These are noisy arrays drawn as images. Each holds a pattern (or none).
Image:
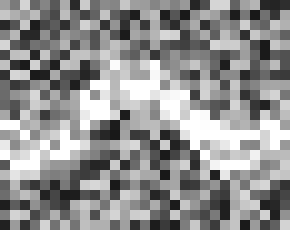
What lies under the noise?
a wavy band
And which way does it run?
left to right
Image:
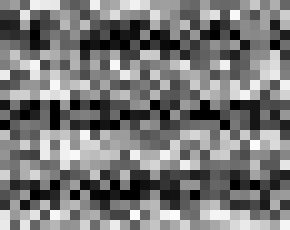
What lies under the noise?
horizontal stripes
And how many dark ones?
3
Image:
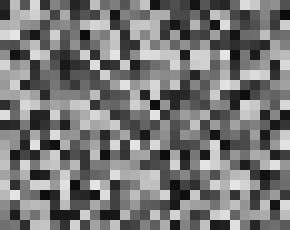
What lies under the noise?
only noise
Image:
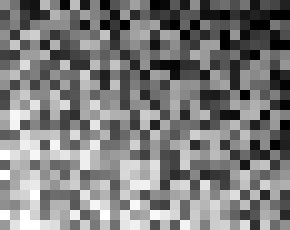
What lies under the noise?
a smooth slope
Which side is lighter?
bottom left
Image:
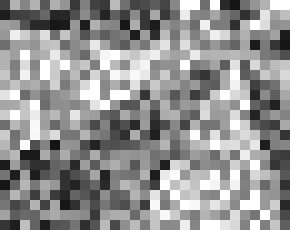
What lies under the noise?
spokes from one point
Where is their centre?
top right
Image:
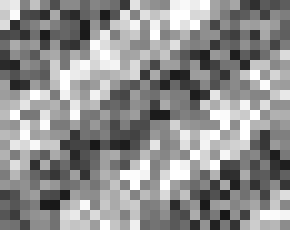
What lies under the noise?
diagonal stripes
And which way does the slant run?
bottom left to top right
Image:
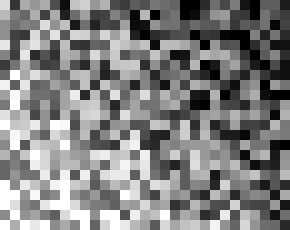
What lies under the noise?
a smooth slope
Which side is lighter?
bottom left
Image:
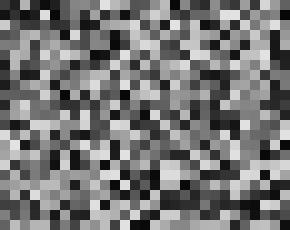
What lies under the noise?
only noise
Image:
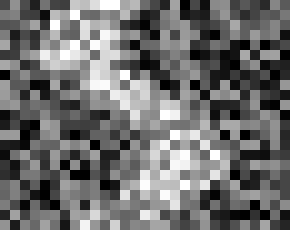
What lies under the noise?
a wavy band
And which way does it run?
top to bottom
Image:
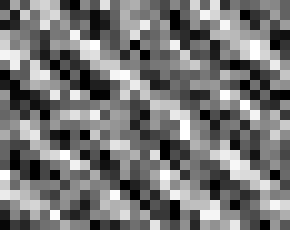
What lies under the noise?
diagonal stripes
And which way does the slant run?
top left to bottom right
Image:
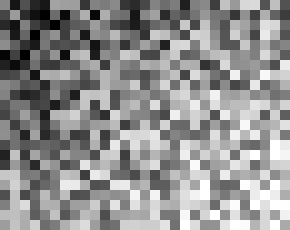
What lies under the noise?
a smooth slope
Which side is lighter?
bottom right
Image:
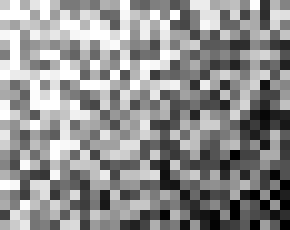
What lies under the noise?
a smooth slope
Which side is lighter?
top left
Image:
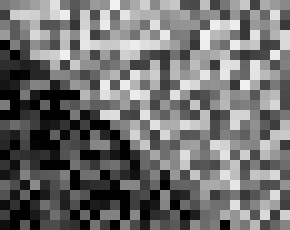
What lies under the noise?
a sharp edge
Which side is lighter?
top right
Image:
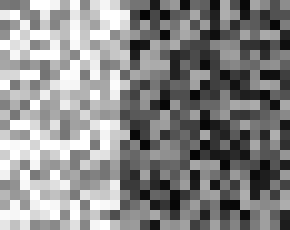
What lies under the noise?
a sharp edge
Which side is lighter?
left
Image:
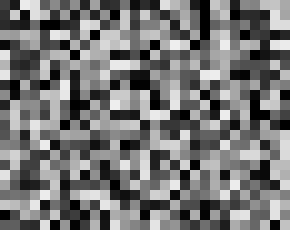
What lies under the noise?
only noise
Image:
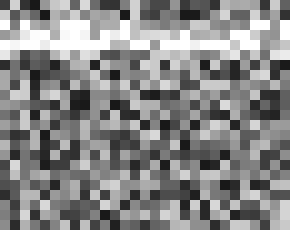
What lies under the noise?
one horizontal stripe
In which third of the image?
top
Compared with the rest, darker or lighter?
lighter
